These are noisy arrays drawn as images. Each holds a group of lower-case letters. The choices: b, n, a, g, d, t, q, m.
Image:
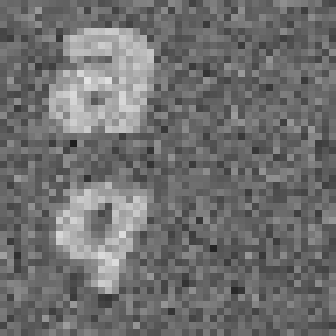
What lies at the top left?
a
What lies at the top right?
nothing
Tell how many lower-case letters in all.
2
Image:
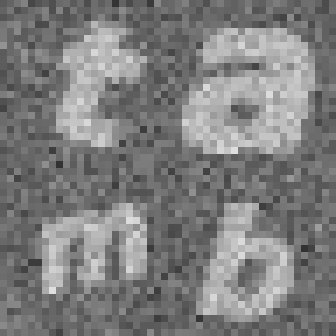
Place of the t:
top left
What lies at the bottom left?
m
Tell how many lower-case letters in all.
4
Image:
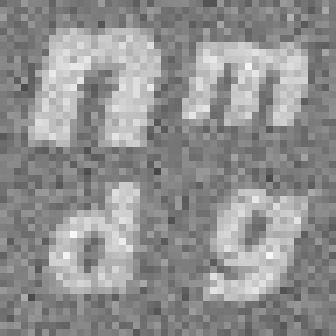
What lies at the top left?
n
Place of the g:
bottom right
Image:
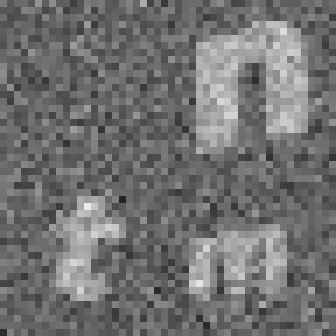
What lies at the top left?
nothing
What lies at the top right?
n
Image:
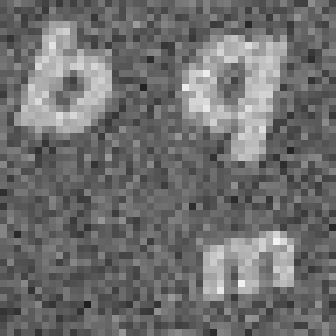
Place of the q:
top right
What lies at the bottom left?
nothing
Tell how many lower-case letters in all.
3
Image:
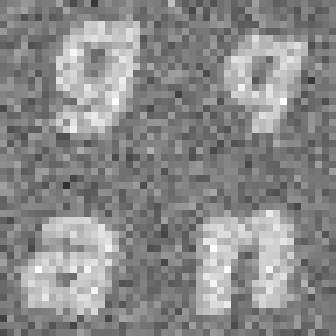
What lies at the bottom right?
n
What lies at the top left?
g
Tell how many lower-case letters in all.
4
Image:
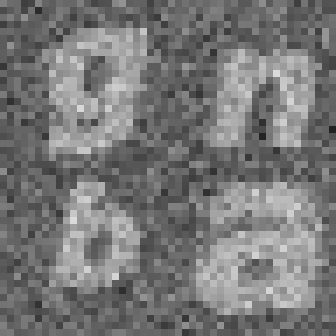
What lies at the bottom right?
a
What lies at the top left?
g
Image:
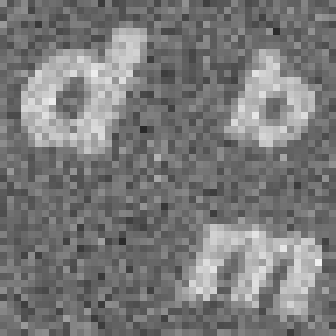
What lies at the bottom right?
m
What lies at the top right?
b
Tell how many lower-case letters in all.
3
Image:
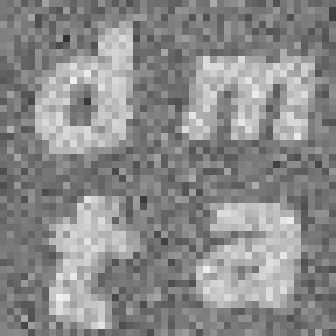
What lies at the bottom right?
a
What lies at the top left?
d
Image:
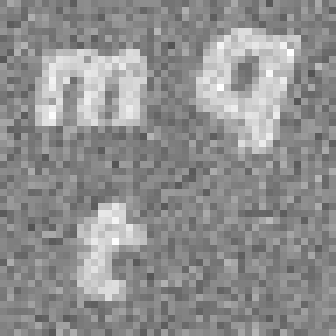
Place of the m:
top left
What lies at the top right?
q
